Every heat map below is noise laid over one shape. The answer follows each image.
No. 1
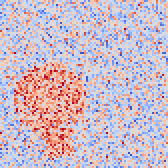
light bulb
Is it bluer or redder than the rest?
redder
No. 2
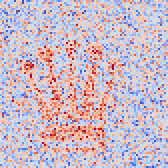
chess queen
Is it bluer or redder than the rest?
redder
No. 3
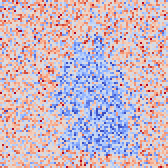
chess knight
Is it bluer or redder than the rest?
bluer
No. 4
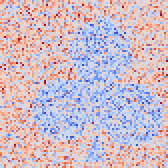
club
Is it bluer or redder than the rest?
bluer
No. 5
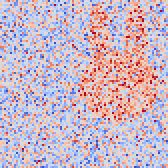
rabbit's head
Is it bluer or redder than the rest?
redder
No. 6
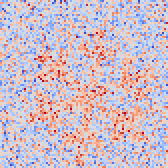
snowflake
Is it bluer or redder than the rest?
redder
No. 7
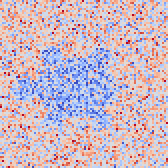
turtle
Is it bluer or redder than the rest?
bluer
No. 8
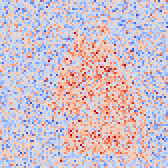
chess knight
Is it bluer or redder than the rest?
redder
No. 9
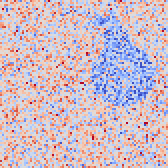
pear
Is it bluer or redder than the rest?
bluer
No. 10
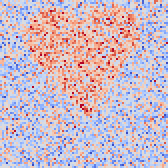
heart
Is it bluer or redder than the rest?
redder
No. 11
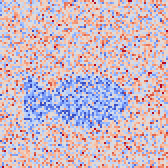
fish
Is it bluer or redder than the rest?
bluer
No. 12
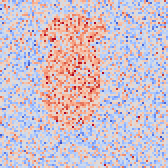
footprint
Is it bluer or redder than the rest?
redder
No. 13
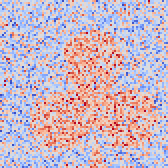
club
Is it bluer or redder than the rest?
redder
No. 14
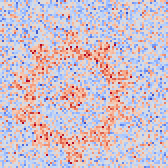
gear
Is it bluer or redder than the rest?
redder
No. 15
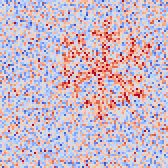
snowflake
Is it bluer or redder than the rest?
redder
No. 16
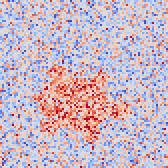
turtle
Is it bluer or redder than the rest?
redder
